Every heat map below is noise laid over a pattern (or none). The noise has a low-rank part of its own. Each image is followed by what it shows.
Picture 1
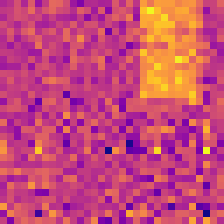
one block
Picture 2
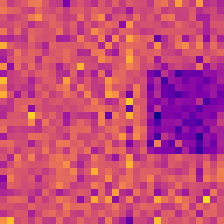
one block
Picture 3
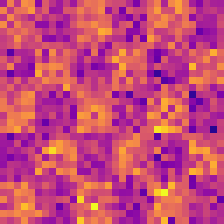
a checkerboard
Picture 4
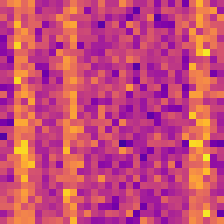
bands of columns
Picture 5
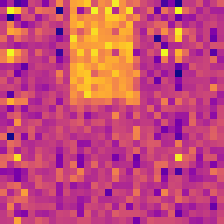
one block
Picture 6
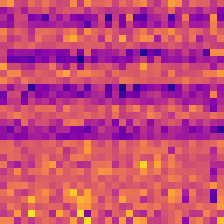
bands of rows
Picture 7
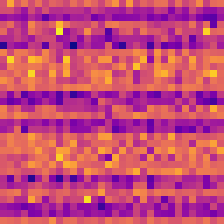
bands of rows
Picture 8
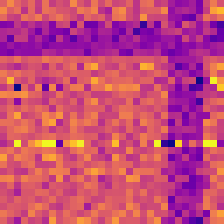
bands of rows crossing bands of columns
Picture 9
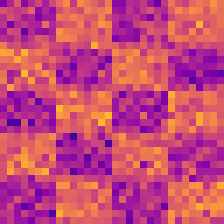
a checkerboard
